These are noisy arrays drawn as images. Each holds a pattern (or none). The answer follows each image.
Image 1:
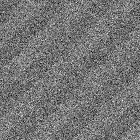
diagonal stripes
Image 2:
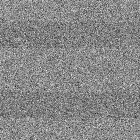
horizontal stripes
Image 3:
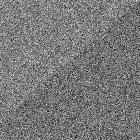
a sharp edge
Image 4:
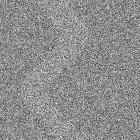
a wavy band
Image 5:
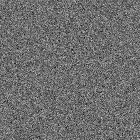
only noise
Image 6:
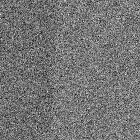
a sharp edge
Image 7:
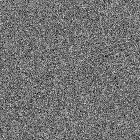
only noise
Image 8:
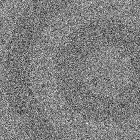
rings round one point
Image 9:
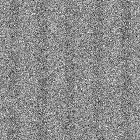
vertical stripes
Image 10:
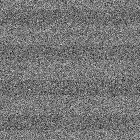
horizontal stripes
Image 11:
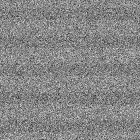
horizontal stripes
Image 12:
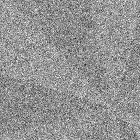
spokes from one point
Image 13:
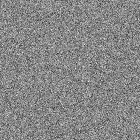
only noise
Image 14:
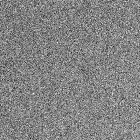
a smooth slope
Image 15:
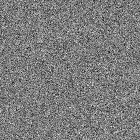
only noise
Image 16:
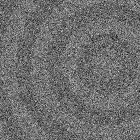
rings round one point
